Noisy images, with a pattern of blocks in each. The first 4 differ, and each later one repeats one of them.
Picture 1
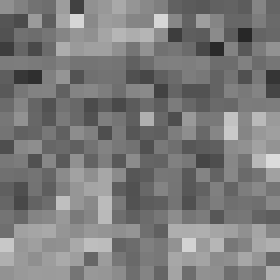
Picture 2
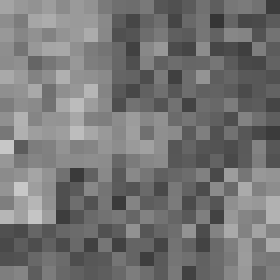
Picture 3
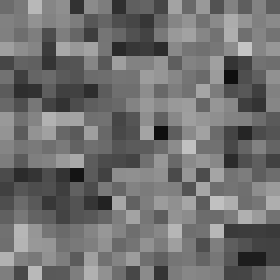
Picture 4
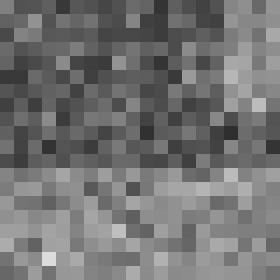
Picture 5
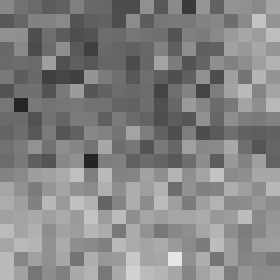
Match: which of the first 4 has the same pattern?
4
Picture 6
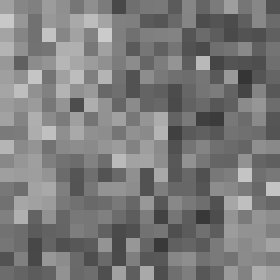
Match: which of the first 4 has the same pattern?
2
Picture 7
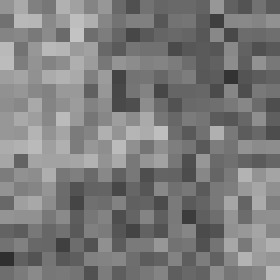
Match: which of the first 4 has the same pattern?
2
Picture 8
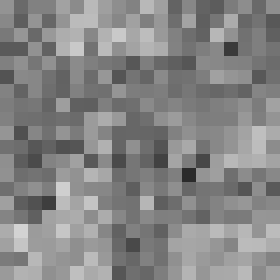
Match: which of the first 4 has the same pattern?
1
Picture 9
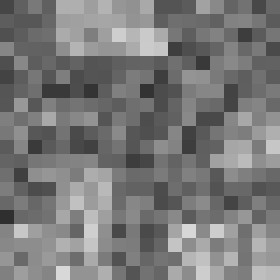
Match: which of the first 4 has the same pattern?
1
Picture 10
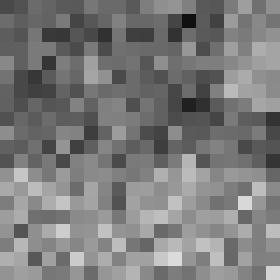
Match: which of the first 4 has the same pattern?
4
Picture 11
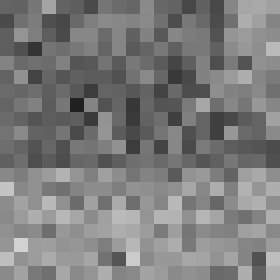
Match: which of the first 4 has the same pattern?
4
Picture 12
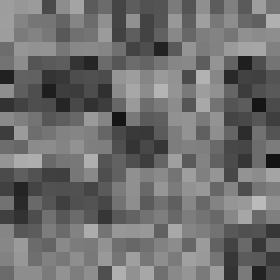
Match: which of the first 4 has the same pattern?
3
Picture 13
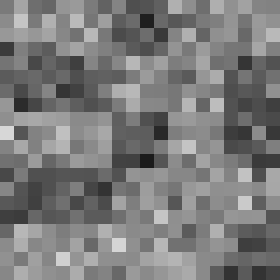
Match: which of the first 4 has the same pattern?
3
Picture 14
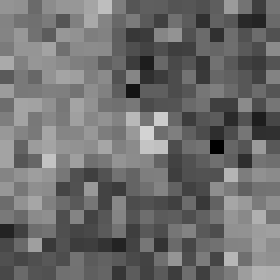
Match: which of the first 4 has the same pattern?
2
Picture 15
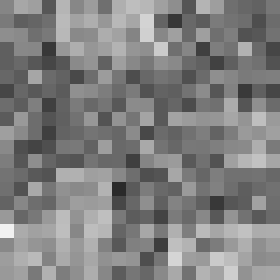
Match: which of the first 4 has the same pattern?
1
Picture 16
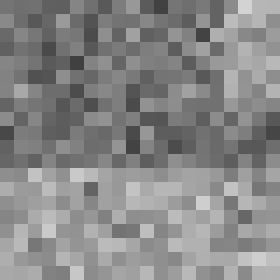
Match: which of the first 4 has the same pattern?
4
